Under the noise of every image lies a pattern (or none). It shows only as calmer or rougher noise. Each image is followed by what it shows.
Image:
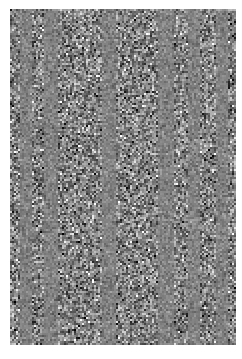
bands of columns
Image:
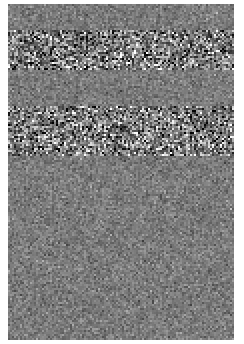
bands of rows
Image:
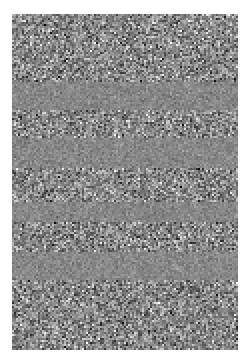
bands of rows
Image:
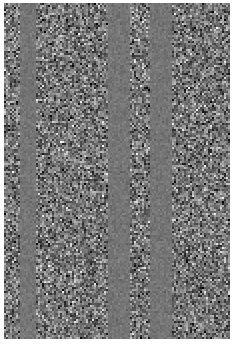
bands of columns
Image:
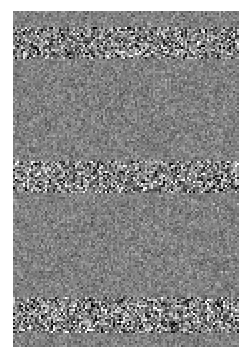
bands of rows
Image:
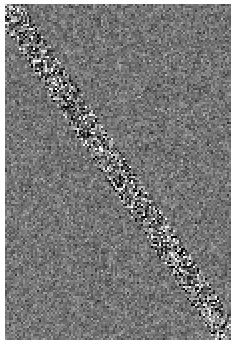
a diagonal band
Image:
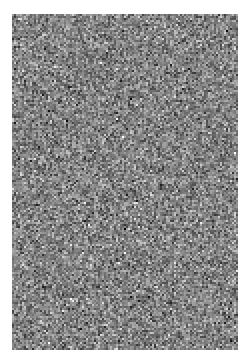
only noise
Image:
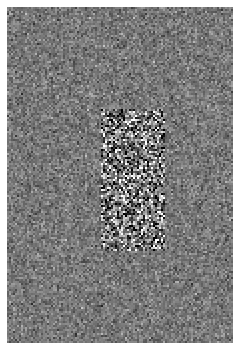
one block
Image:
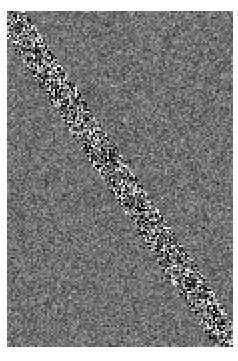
a diagonal band
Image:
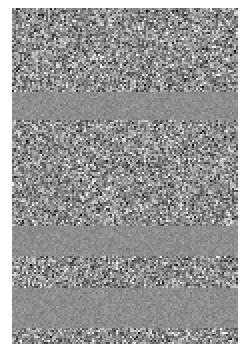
bands of rows
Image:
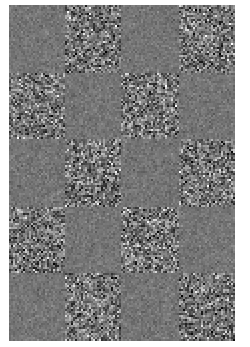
a checkerboard
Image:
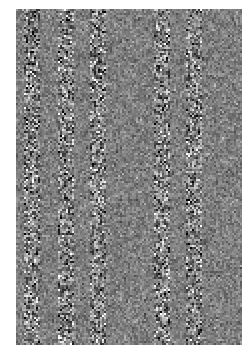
bands of columns
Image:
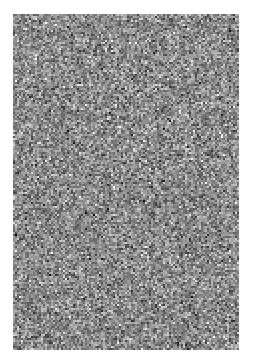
only noise
